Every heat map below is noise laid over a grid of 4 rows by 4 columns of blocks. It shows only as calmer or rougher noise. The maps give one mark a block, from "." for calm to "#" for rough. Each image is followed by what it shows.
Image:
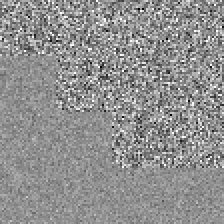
####
.###
..##
....
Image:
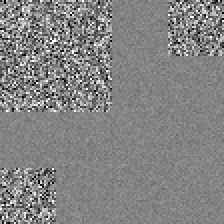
##.#
##..
....
#...
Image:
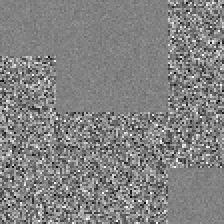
...#
#..#
####
###.
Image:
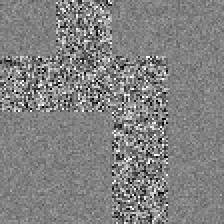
.#..
###.
..#.
..#.
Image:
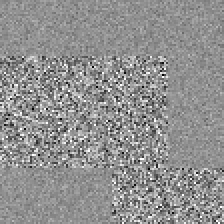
....
###.
###.
..##
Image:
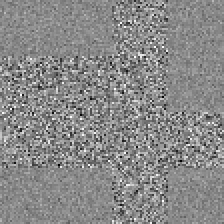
..#.
###.
####
..#.
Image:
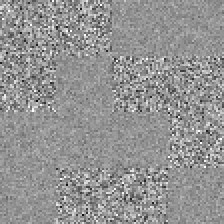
##..
#.##
...#
.##.
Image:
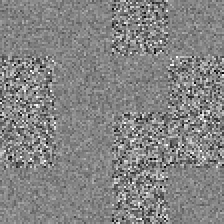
..#.
#..#
#.##
..#.
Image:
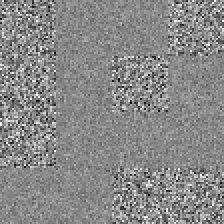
#..#
#.#.
#...
..##
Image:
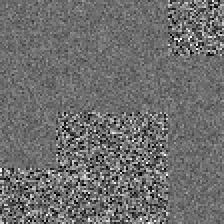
...#
....
.##.
###.
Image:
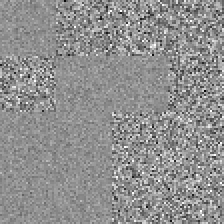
.###
#..#
..##
..##
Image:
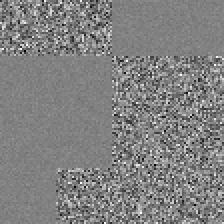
##..
..##
..##
.###
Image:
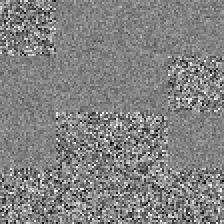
#...
...#
.##.
####
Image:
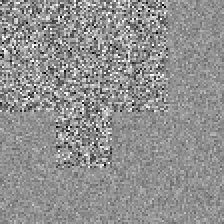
###.
###.
.#..
....
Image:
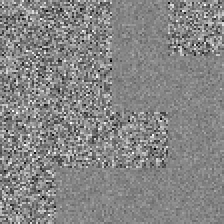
##.#
##..
###.
#...
